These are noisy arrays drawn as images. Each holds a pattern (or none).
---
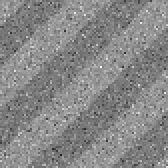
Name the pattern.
diagonal stripes
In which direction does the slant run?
bottom left to top right
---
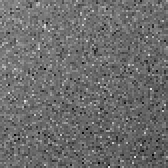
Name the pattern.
a smooth slope
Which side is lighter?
top left
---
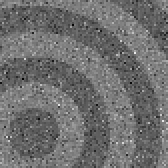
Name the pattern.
rings round one point
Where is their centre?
bottom left
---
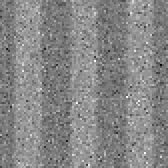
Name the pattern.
vertical stripes
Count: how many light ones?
3
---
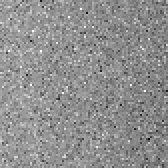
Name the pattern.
a smooth slope
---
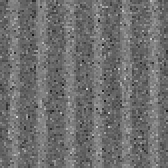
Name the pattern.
vertical stripes
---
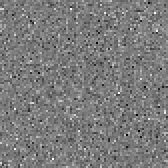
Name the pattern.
only noise
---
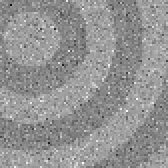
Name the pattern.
rings round one point
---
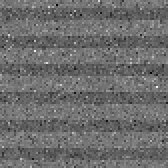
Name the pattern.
horizontal stripes
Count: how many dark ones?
6
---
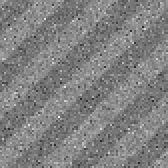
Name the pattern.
diagonal stripes
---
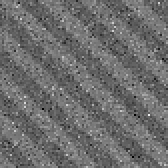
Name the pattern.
diagonal stripes
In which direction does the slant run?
top left to bottom right
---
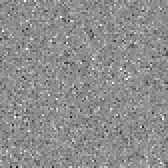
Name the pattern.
only noise
